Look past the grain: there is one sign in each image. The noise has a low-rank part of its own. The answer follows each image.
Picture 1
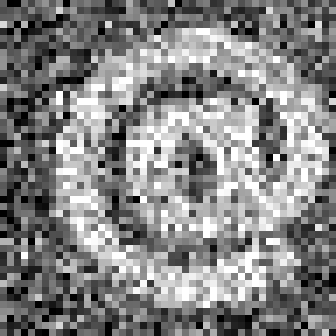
light at sign
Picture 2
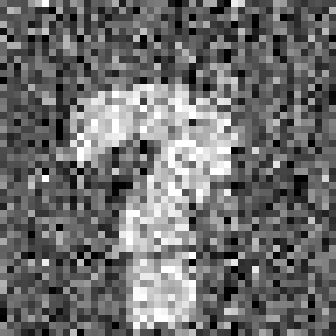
light question mark
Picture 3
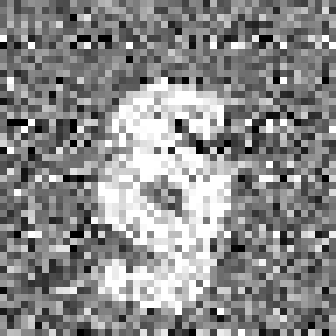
light section sign
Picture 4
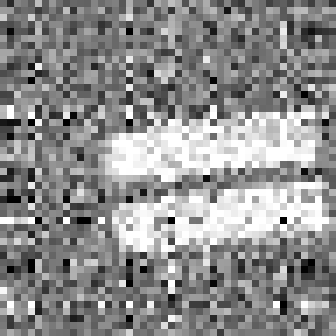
light equals sign
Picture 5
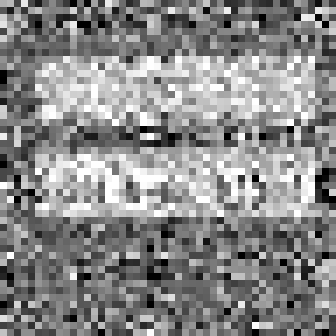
light equals sign
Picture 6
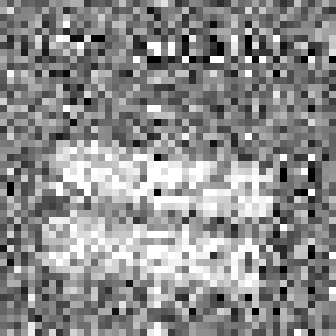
light equals sign
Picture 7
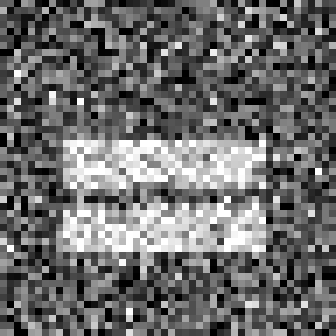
light equals sign
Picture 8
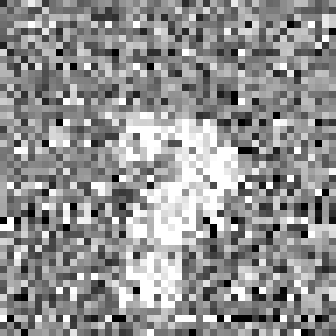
light question mark
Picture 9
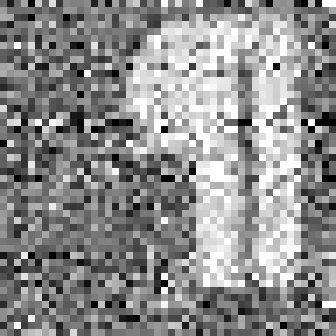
light pilcrow
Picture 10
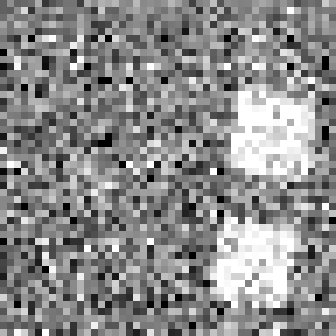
light colon
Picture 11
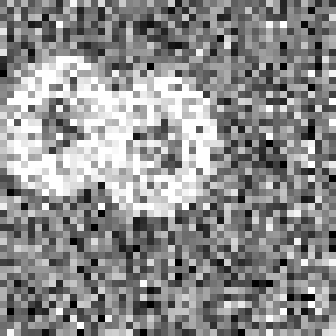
light infinity sign
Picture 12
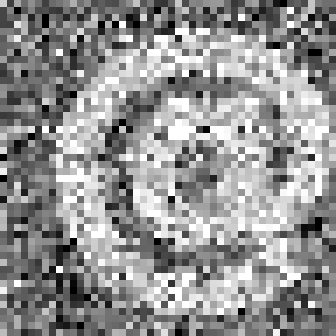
light at sign
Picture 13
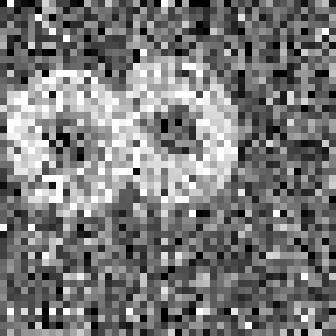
light infinity sign
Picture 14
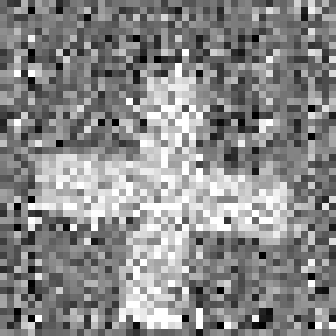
light plus sign
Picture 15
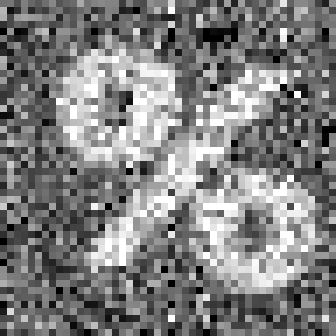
light percent sign
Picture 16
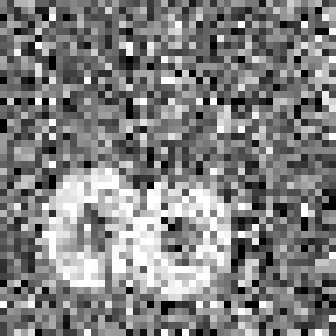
light infinity sign
